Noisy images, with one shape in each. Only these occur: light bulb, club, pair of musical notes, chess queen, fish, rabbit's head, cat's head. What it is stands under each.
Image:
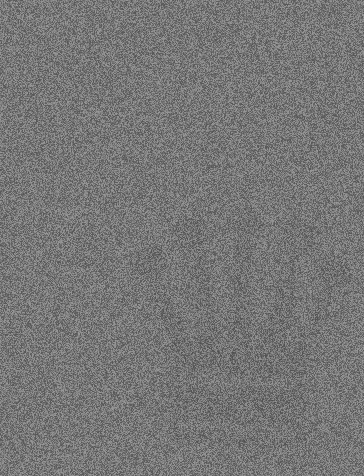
chess queen
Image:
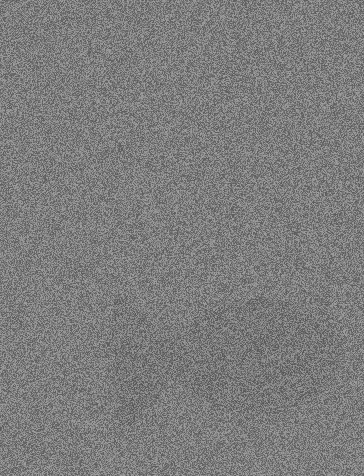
fish
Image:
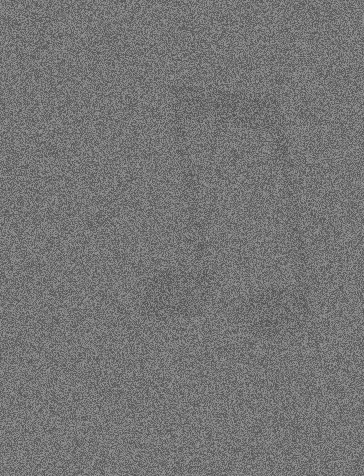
pair of musical notes
